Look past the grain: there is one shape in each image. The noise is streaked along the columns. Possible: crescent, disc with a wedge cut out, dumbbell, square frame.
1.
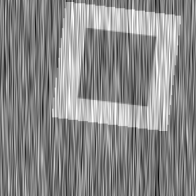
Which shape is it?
square frame
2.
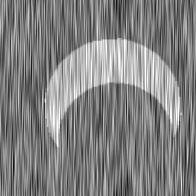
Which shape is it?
crescent
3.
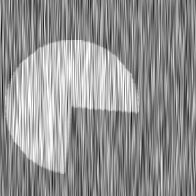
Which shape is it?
disc with a wedge cut out
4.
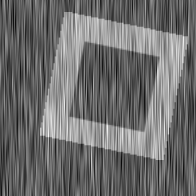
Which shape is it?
square frame
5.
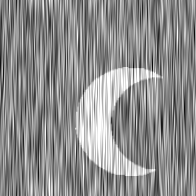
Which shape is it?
crescent
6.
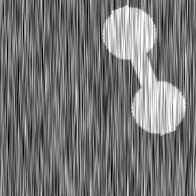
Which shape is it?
dumbbell
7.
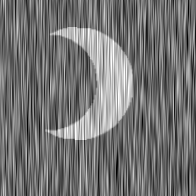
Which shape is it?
crescent
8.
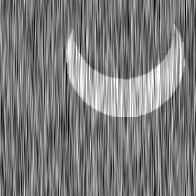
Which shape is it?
crescent
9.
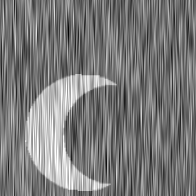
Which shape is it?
crescent
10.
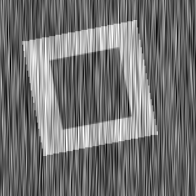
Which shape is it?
square frame
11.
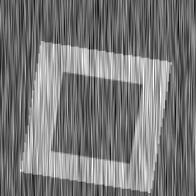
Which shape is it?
square frame
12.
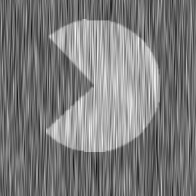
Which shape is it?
disc with a wedge cut out
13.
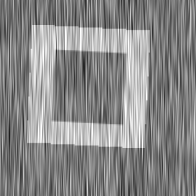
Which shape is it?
square frame
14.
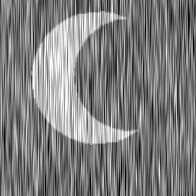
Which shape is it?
crescent
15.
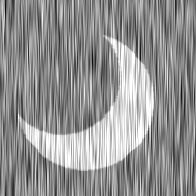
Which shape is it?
crescent
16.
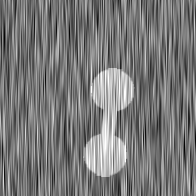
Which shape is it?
dumbbell
